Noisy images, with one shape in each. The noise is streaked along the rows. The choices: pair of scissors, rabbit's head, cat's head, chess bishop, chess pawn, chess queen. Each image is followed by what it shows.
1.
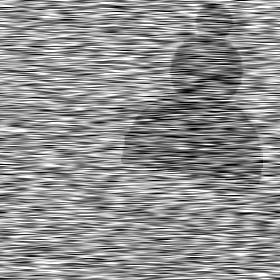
chess pawn
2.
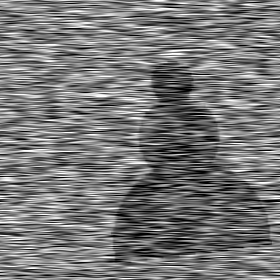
chess pawn
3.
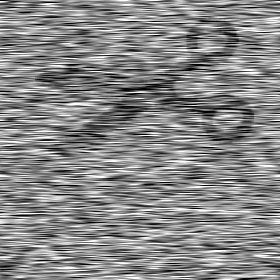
pair of scissors
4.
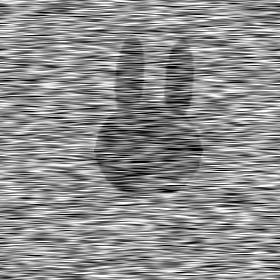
rabbit's head
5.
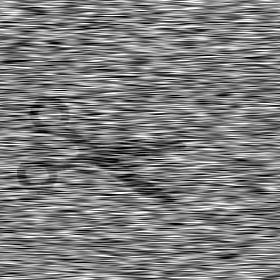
pair of scissors
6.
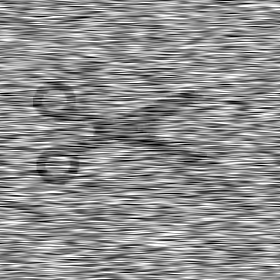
pair of scissors
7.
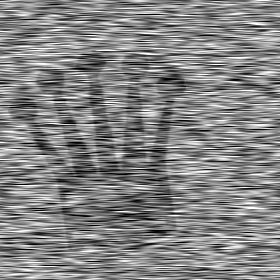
chess queen
